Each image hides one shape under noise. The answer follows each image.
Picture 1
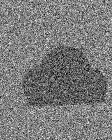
dark cloud
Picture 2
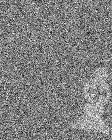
light chess bishop
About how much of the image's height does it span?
half
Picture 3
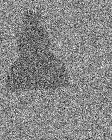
dark chess pawn
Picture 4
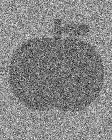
dark apple
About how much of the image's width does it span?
nearly all
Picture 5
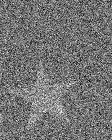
light star
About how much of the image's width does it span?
two thirds
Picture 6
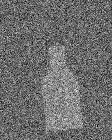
light bottle
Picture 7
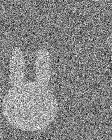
light rabbit's head
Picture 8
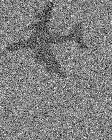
dark airplane
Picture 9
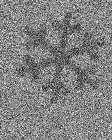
dark snowflake
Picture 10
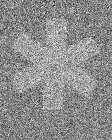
light asterisk
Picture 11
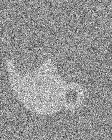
light teapot
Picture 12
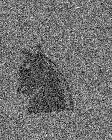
dark chess knight
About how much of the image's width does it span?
half
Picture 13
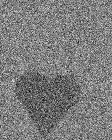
dark heart
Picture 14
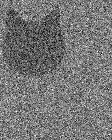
dark cat's head
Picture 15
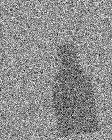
dark bottle
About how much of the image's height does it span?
two thirds
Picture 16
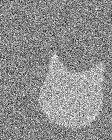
light cat's head
